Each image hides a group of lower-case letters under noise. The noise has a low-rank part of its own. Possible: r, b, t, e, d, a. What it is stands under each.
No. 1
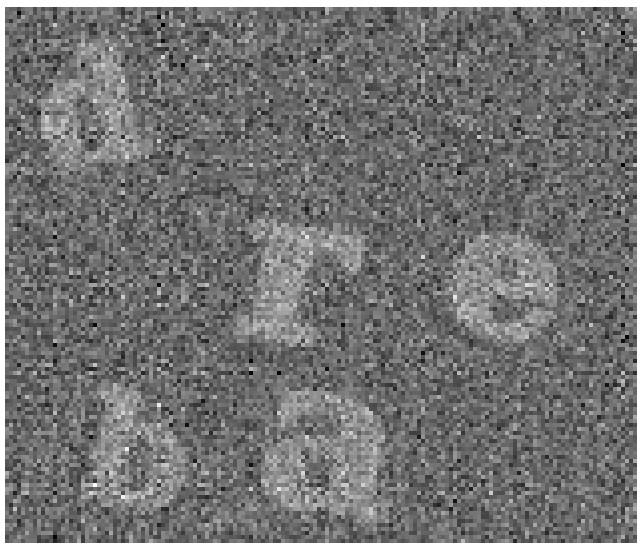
top left: d; centre: r; middle right: e; bottom left: b; bottom middle: a
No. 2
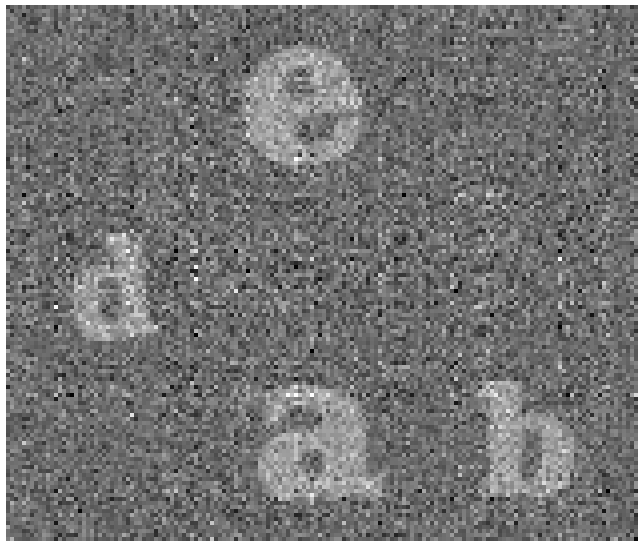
top middle: e; middle left: d; bottom middle: a; bottom right: b
